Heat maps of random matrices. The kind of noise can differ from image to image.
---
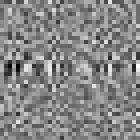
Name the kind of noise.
low rank plus noise
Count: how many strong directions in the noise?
one
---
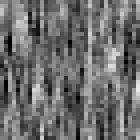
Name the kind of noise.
streaked along the columns
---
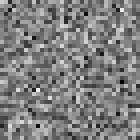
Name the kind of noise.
independent entries
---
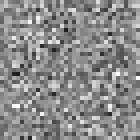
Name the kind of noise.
low rank plus noise
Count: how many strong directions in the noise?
five to eight
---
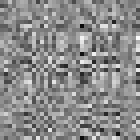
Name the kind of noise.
low rank plus noise
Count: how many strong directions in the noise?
one
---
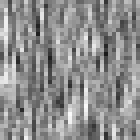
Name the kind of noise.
streaked along the columns
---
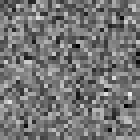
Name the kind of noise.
independent entries
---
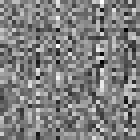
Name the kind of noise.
columns of uneven size
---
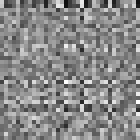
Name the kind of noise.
low rank plus noise
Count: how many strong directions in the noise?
one
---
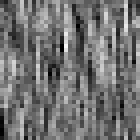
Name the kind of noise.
streaked along the columns
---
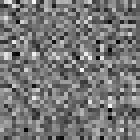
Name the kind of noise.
low rank plus noise
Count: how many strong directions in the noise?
three or four
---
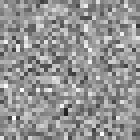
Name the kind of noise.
independent entries
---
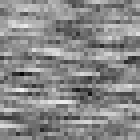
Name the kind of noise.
streaked along the rows
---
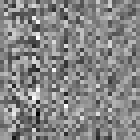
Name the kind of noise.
columns of uneven size
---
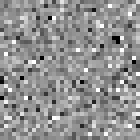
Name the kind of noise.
heavy tails
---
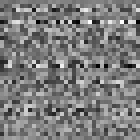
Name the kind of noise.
rows of uneven size
